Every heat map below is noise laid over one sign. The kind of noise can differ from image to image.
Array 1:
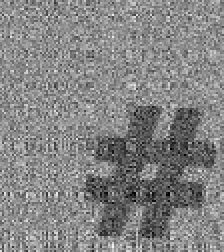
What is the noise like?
low rank plus noise
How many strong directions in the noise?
two
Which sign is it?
hash sign
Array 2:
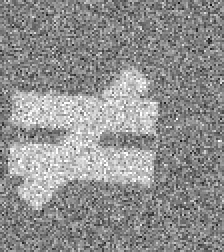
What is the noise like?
independent entries
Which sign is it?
not-equal sign
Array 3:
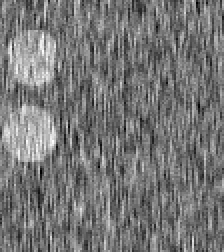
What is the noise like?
streaked along the columns
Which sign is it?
colon
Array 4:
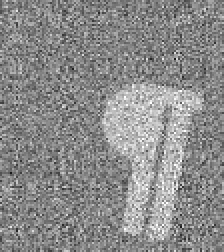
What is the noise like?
low rank plus noise
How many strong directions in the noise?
five to eight
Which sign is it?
pilcrow
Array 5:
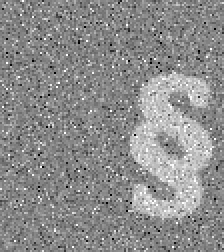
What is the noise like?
heavy tails
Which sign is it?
section sign
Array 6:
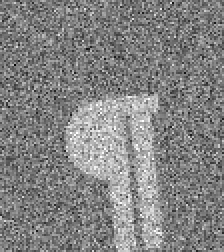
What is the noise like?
independent entries
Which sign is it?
pilcrow
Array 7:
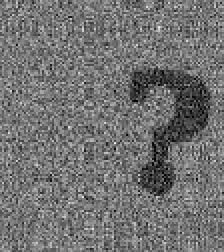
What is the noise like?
low rank plus noise
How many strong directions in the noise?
three or four
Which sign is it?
question mark
